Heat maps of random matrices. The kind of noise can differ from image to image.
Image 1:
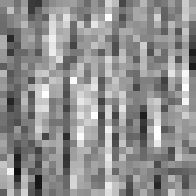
streaked along the columns
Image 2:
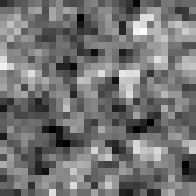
blotchy
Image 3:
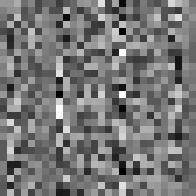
columns of uneven size
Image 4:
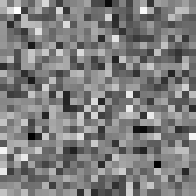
independent entries
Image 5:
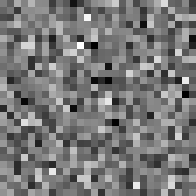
independent entries
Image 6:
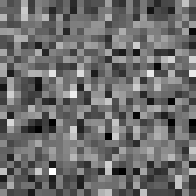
low rank plus noise
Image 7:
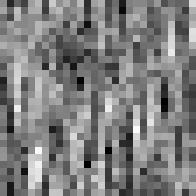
streaked along the columns
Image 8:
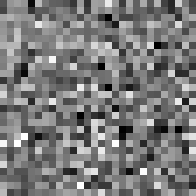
low rank plus noise
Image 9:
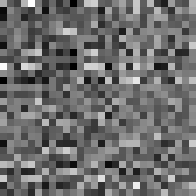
low rank plus noise
